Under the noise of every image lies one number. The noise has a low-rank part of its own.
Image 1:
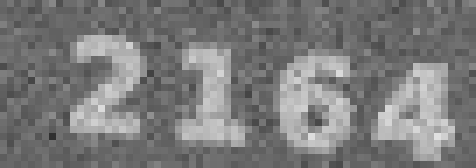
2164
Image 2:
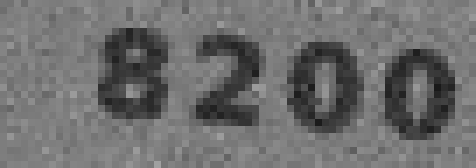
8200
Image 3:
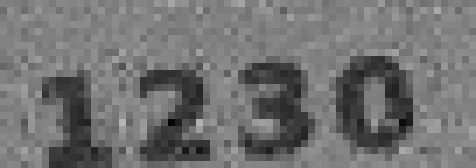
1230
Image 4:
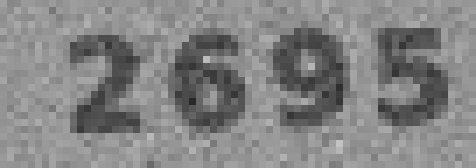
2695
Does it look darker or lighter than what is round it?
darker
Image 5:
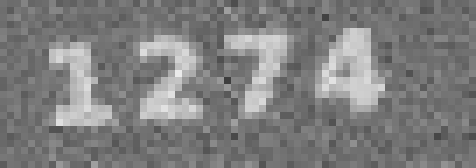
1274
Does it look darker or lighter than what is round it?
lighter
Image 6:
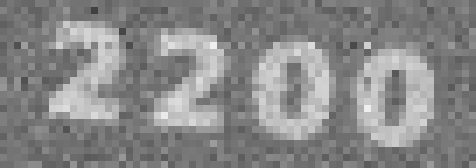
2200
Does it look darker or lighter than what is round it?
lighter
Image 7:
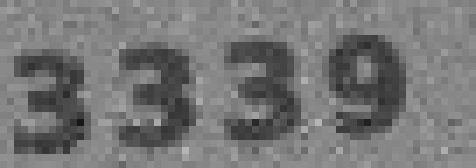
3339
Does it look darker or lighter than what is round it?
darker
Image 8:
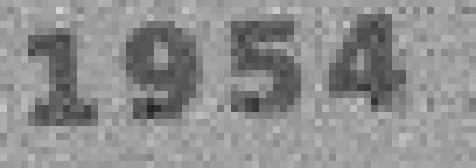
1954
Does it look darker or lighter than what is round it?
darker
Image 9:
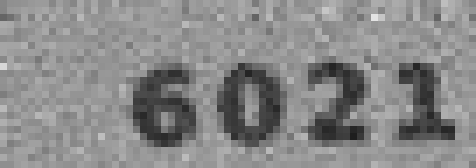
6021
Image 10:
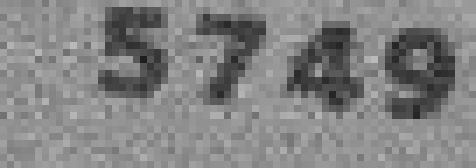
5749
